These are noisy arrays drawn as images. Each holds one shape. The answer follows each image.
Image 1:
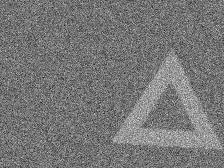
triangle frame
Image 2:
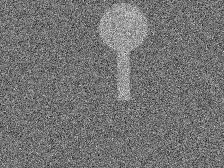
lollipop
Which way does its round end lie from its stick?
up
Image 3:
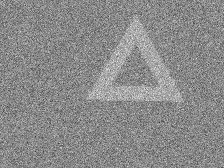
triangle frame
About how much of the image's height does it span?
half
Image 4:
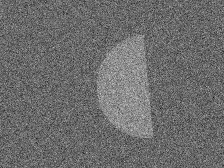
half disc
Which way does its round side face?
left
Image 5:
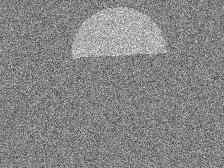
half disc
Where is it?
top middle
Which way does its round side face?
up
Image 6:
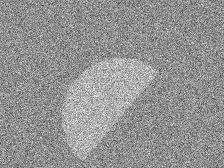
half disc
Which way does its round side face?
up and left
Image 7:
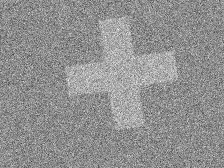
cross
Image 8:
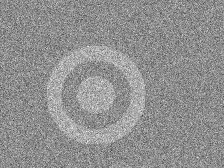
bullseye
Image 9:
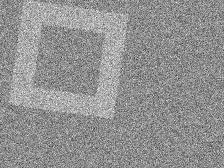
square frame
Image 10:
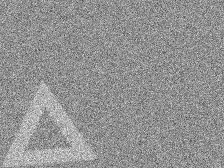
triangle frame
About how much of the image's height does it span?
half
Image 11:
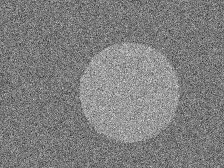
disc
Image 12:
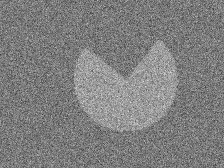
disc with a wedge cut out
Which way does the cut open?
up
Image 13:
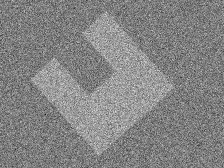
square with a notch
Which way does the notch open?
up and left
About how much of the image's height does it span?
nearly all
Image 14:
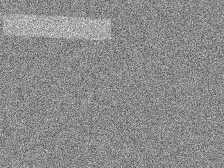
bar
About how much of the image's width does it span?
half
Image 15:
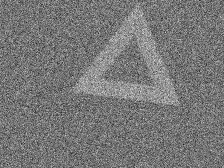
triangle frame
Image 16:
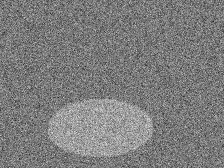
ellipse
